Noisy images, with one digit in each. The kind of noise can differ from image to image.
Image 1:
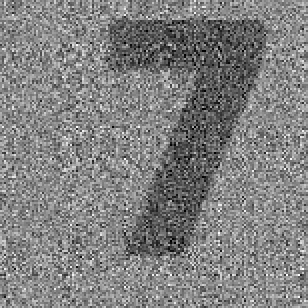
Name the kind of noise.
low rank plus noise
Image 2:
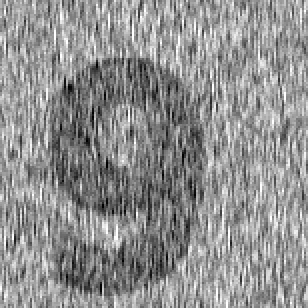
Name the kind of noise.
streaked along the columns
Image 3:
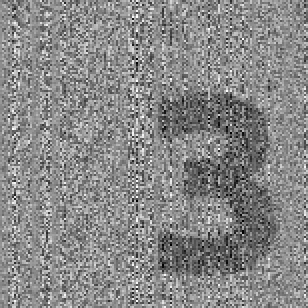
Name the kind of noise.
columns of uneven size
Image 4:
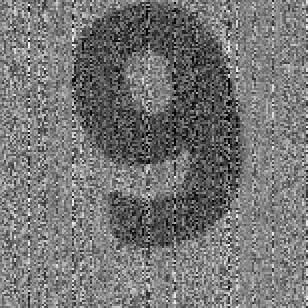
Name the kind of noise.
columns of uneven size
